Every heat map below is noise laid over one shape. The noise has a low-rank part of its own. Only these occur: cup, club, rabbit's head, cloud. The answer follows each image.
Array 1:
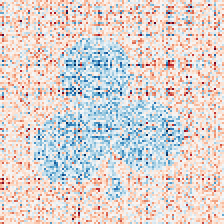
blue club
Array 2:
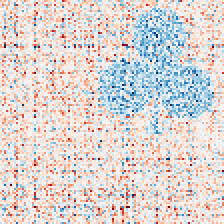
blue club
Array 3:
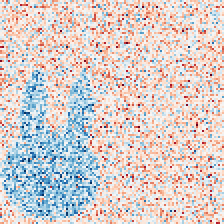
blue rabbit's head
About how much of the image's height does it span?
two thirds
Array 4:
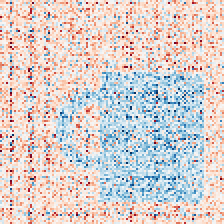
blue cup
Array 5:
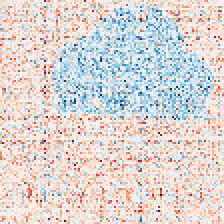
blue cloud
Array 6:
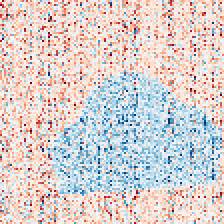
blue cloud
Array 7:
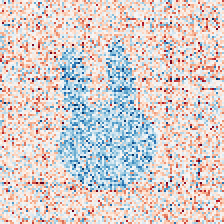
blue rabbit's head
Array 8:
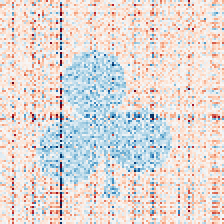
blue club
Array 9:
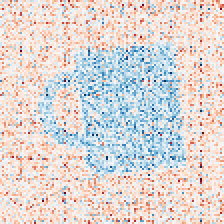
blue cup
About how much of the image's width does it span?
two thirds
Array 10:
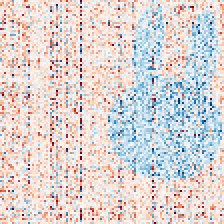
blue rabbit's head
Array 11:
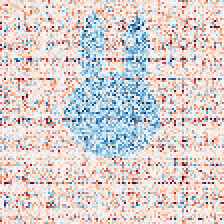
blue rabbit's head
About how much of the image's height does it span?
two thirds
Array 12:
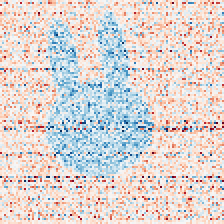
blue rabbit's head
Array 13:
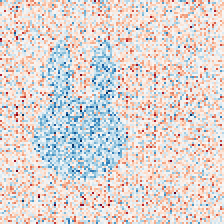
blue rabbit's head
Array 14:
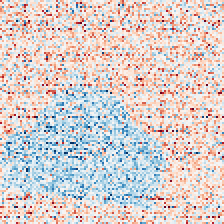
blue cloud
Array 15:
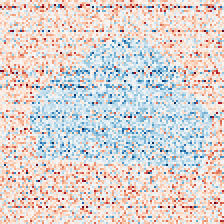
blue cloud
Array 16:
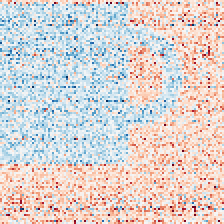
blue cup
